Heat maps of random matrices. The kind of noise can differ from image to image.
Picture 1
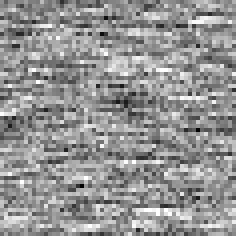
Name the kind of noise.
streaked along the rows
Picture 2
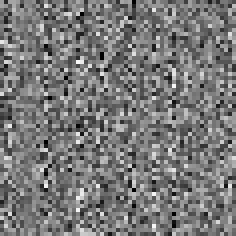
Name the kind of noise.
columns of uneven size
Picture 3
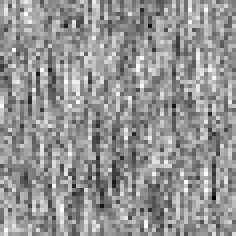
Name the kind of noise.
streaked along the columns
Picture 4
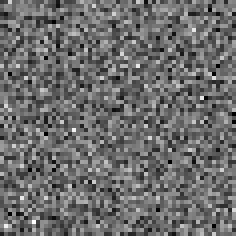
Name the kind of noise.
independent entries
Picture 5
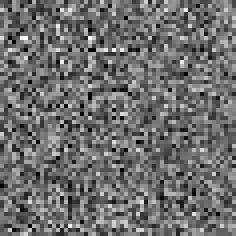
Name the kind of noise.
low rank plus noise
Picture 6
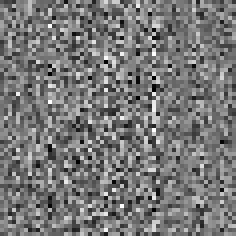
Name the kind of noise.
columns of uneven size
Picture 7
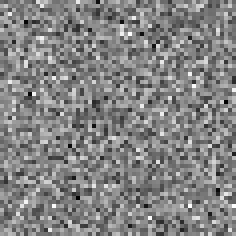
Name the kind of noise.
independent entries
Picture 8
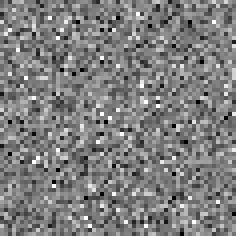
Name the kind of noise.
heavy tails
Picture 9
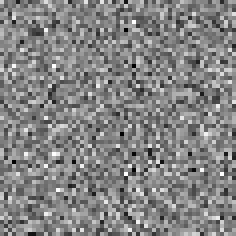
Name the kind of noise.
low rank plus noise
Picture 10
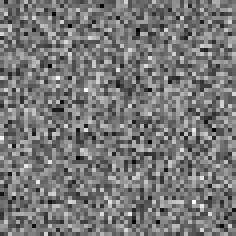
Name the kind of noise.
independent entries
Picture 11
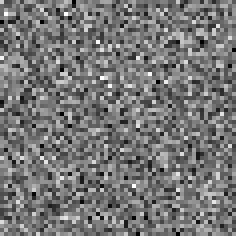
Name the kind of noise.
independent entries
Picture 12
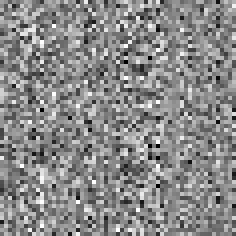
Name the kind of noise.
columns of uneven size
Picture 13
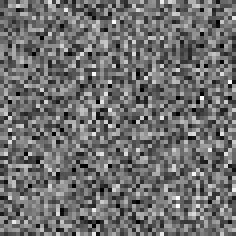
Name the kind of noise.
low rank plus noise
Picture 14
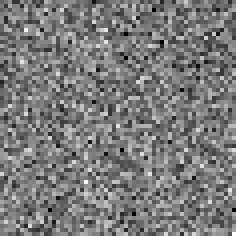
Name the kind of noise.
independent entries
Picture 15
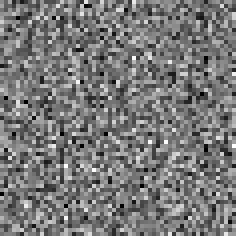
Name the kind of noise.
independent entries
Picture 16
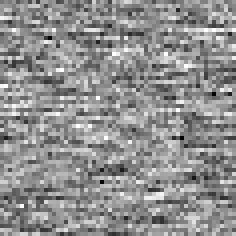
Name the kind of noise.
streaked along the rows
